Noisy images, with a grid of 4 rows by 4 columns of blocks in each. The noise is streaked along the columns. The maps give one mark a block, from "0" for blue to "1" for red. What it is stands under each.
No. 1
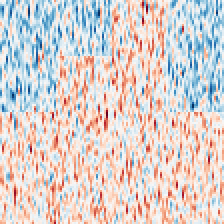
0 0 1 0
0 1 1 0
1 1 1 1
1 1 1 1
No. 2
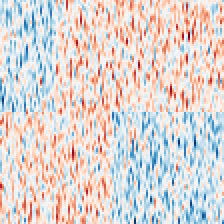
0 1 1 1
0 1 1 1
1 1 0 0
1 1 0 0
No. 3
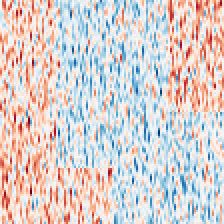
1 0 0 1
1 0 0 1
1 0 0 0
1 1 0 0
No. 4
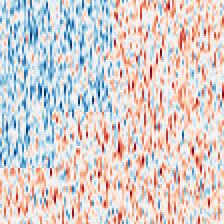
0 0 1 1
0 0 1 1
0 1 1 1
1 1 1 1
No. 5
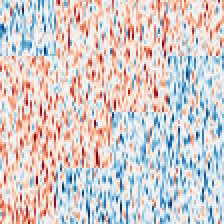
0 1 1 1
1 1 1 0
1 1 0 0
1 0 0 0
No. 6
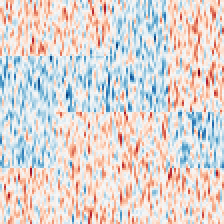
1 1 0 1
0 0 0 1
0 1 1 0
1 1 1 1
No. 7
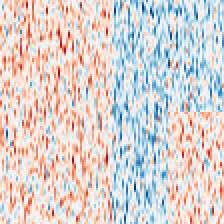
1 1 0 0
1 1 0 0
1 1 0 1
1 1 0 1
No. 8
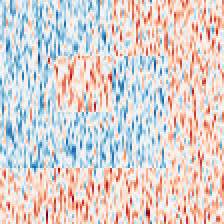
0 0 1 1
0 1 0 1
0 0 0 1
1 1 1 1
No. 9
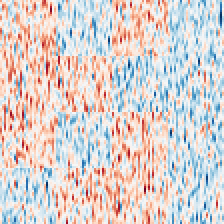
1 0 1 0
1 1 0 0
1 0 1 0
0 1 1 0
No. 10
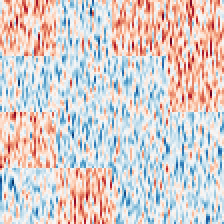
1 0 1 1
0 0 0 1
1 0 0 0
0 1 0 0
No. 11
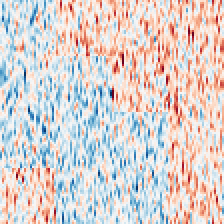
0 1 1 1
0 0 1 1
0 0 0 1
1 0 0 1
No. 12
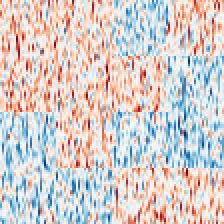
1 1 0 1
1 1 1 0
0 1 0 0
0 0 1 1
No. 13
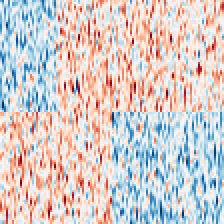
0 1 1 1
0 1 1 1
1 1 0 0
1 1 0 0
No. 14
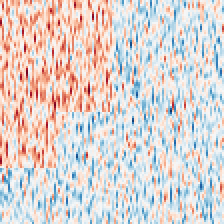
1 1 0 0
1 1 0 0
1 0 0 0
0 0 0 0
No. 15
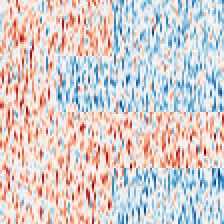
1 1 0 0
1 0 0 0
1 1 1 1
1 1 0 0
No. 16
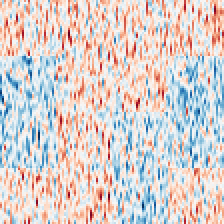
1 1 1 1
0 1 1 0
0 1 0 0
1 1 0 1
